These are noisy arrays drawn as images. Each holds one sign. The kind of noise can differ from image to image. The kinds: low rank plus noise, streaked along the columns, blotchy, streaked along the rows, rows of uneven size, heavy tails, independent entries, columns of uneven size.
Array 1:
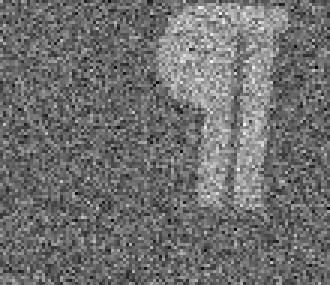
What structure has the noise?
independent entries
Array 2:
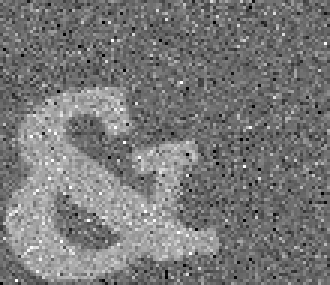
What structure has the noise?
heavy tails
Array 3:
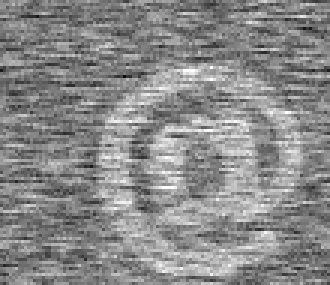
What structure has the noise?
streaked along the rows
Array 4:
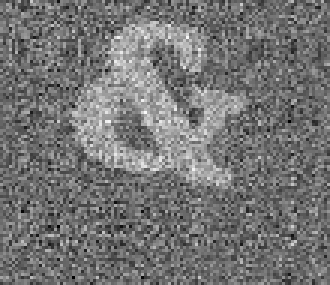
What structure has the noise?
low rank plus noise
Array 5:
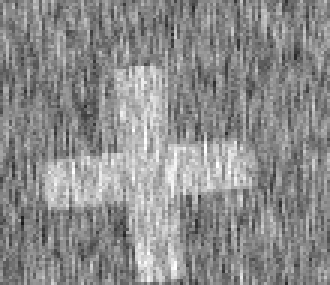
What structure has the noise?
streaked along the columns
